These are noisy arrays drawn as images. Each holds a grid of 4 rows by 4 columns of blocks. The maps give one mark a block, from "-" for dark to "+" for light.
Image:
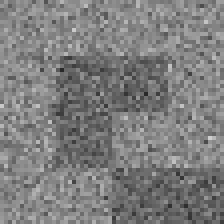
+ + + +
+ - - +
+ - + +
+ + - -
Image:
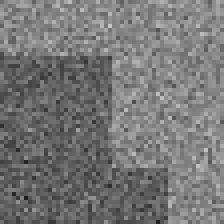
+ + + +
- - + +
- - + +
- - - +
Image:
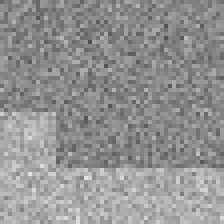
- - - -
- - - -
+ - - -
+ + + +
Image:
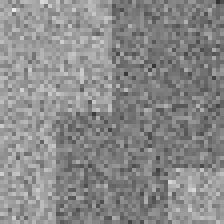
+ + - -
+ + - -
+ - - -
+ - - +
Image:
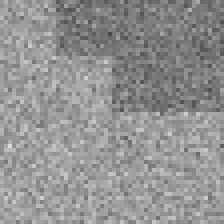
+ - - -
+ + - -
+ + + +
+ + + +
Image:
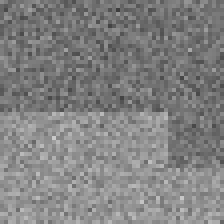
- - - -
- - - -
+ + + -
+ + + +
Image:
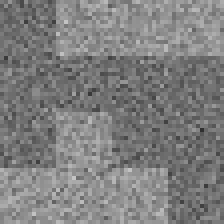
- + + +
- - - -
- + - -
+ + + -
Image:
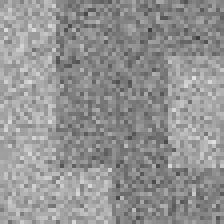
+ - - -
+ - - +
+ - - +
+ + - -
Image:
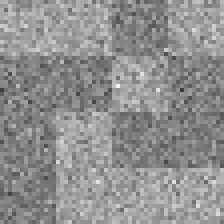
+ + - +
- - + -
- + - -
- + + +
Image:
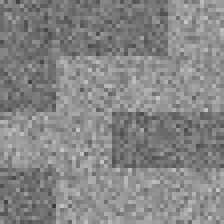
- - - +
- + + +
+ + - -
- + + +
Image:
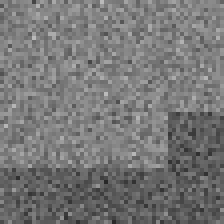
+ + + +
+ + + +
+ + + -
- - - -
